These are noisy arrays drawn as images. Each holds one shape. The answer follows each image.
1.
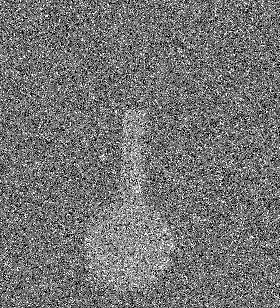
lollipop
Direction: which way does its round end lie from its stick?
down
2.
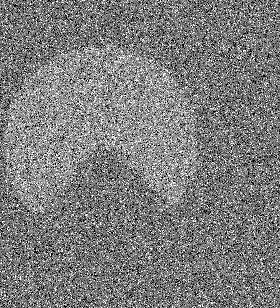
disc with a wedge cut out
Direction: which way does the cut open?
down
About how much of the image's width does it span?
two thirds
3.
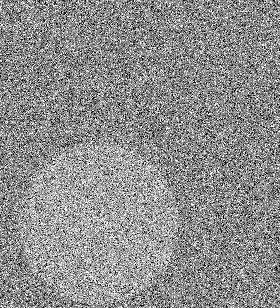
disc
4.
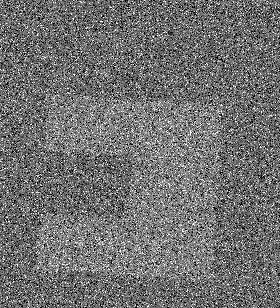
square with a notch
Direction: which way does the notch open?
left
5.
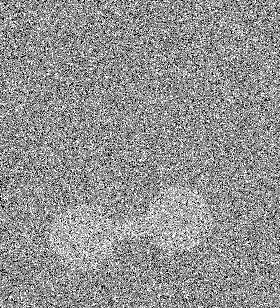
dumbbell
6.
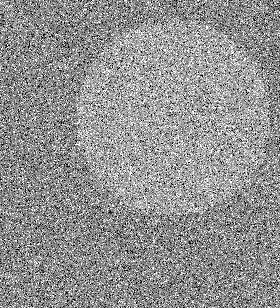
disc
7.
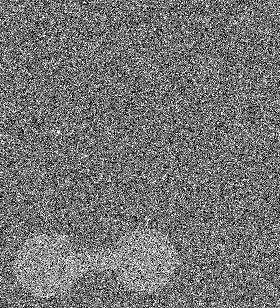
dumbbell
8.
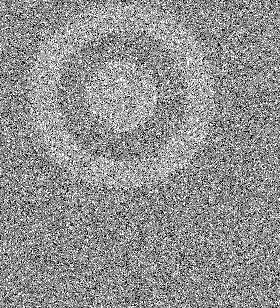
bullseye
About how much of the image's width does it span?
two thirds
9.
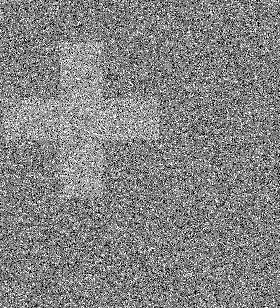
cross
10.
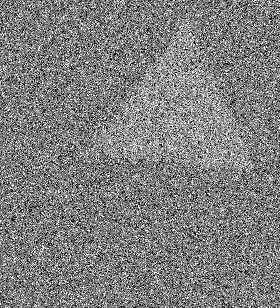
triangle
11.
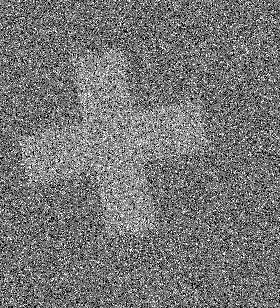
cross
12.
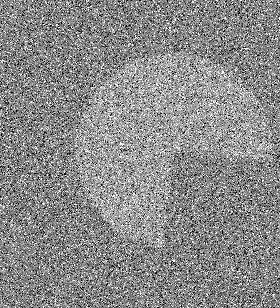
disc with a wedge cut out
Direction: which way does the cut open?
down and right
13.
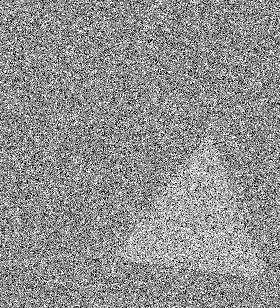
triangle
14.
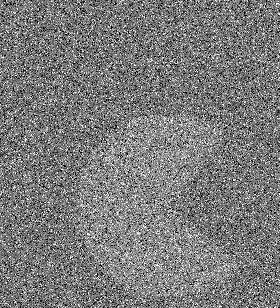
disc with a wedge cut out
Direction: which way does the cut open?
right
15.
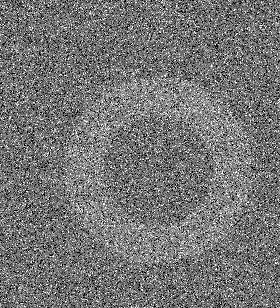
ring
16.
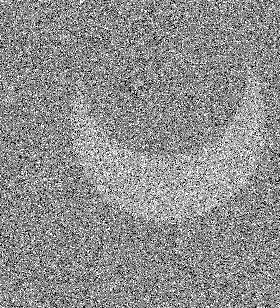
crescent
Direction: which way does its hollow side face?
up
